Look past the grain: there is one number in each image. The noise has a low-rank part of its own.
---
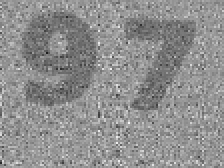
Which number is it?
97
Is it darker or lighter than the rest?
darker
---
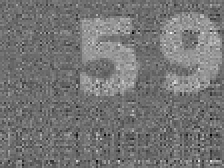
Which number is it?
59
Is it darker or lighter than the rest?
lighter
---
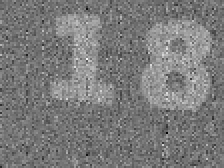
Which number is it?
18
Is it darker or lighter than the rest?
lighter
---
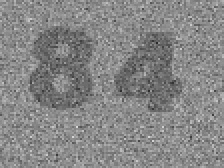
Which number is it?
84
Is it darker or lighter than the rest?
darker
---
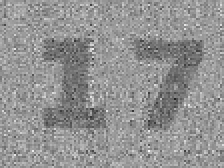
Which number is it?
17
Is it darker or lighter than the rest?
darker
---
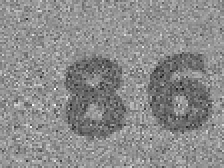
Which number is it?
86
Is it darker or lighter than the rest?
darker
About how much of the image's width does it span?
two thirds
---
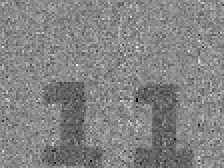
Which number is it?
11
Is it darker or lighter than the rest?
darker
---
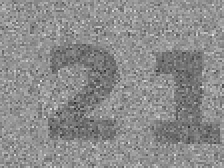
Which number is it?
21
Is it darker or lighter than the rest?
darker
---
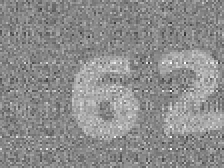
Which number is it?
62
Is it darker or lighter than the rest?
lighter
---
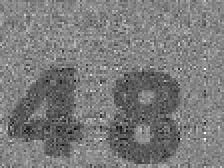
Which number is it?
48
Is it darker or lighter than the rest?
darker
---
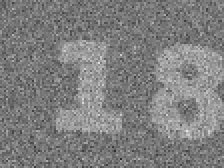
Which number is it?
18
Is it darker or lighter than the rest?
lighter
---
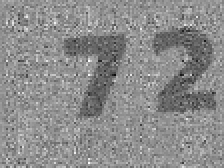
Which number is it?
72
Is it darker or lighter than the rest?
darker
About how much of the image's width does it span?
two thirds
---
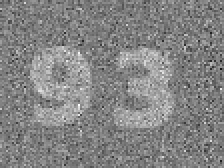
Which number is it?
93
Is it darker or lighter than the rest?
lighter
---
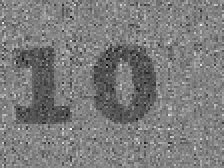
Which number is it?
10
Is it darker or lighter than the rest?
darker
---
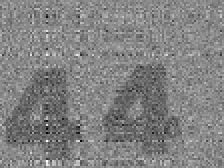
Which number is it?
44
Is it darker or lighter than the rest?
darker
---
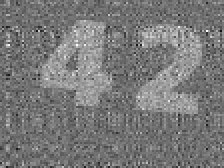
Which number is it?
42
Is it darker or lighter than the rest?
lighter
